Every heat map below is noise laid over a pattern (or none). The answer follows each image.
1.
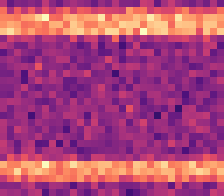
bands of rows
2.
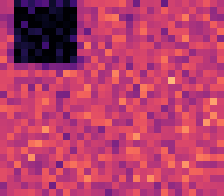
one block
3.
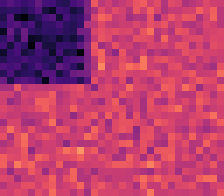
one block
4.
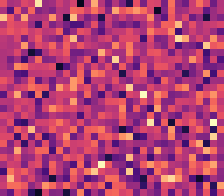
only noise
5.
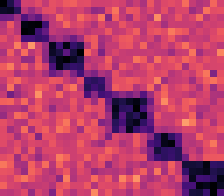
blocks along the diagonal
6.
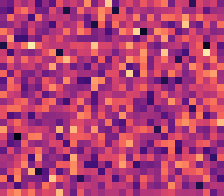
only noise
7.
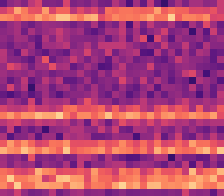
bands of rows
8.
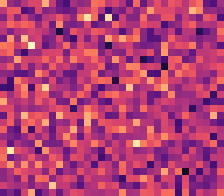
only noise
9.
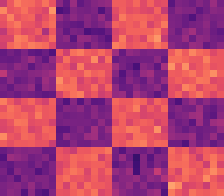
a checkerboard
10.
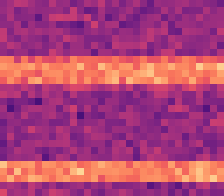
bands of rows
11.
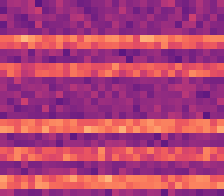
bands of rows
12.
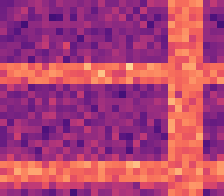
bands of rows crossing bands of columns
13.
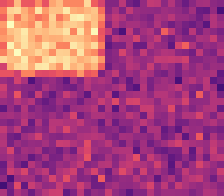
one block
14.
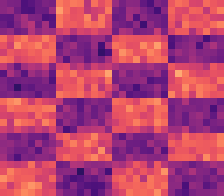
a checkerboard
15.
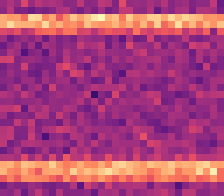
bands of rows
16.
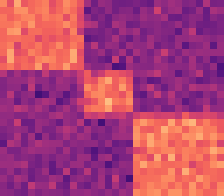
blocks along the diagonal
